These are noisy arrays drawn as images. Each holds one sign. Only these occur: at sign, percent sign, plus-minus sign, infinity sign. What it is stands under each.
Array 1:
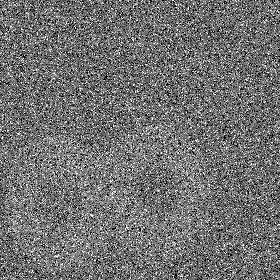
light infinity sign
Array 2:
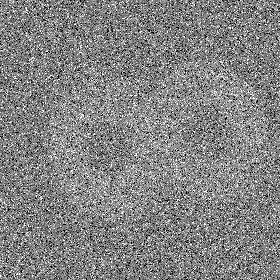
light infinity sign
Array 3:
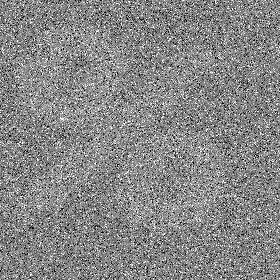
light percent sign
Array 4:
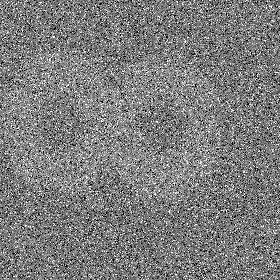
light infinity sign
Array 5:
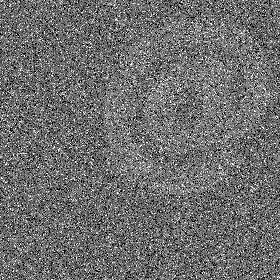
light at sign
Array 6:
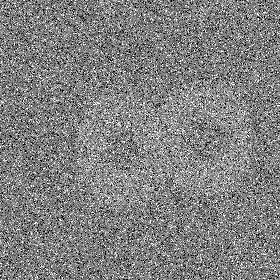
light infinity sign
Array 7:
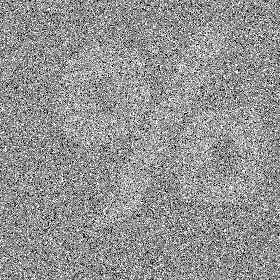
light percent sign
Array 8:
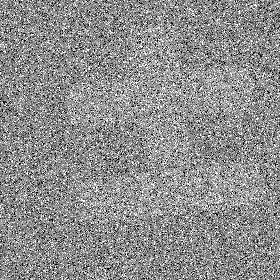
light plus-minus sign
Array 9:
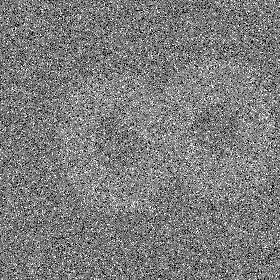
light infinity sign
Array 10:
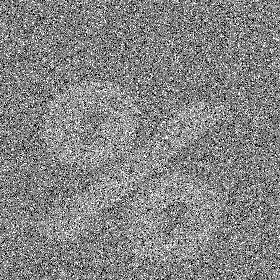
light percent sign
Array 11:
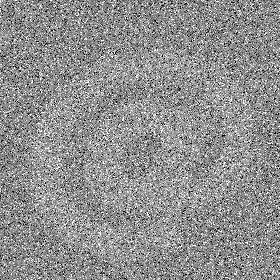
light at sign
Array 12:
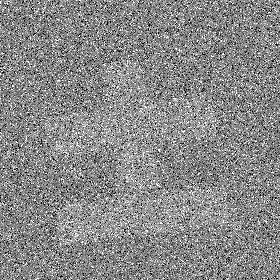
light plus-minus sign
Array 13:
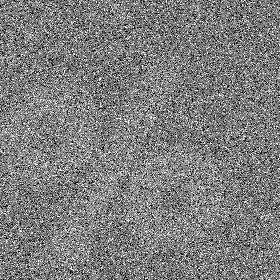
light percent sign
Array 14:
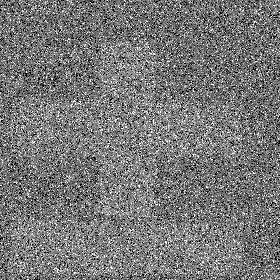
light plus-minus sign
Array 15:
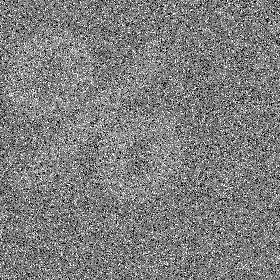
light percent sign
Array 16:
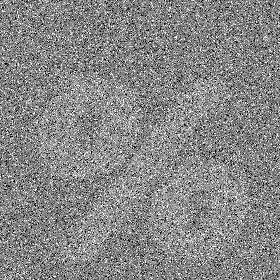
light percent sign
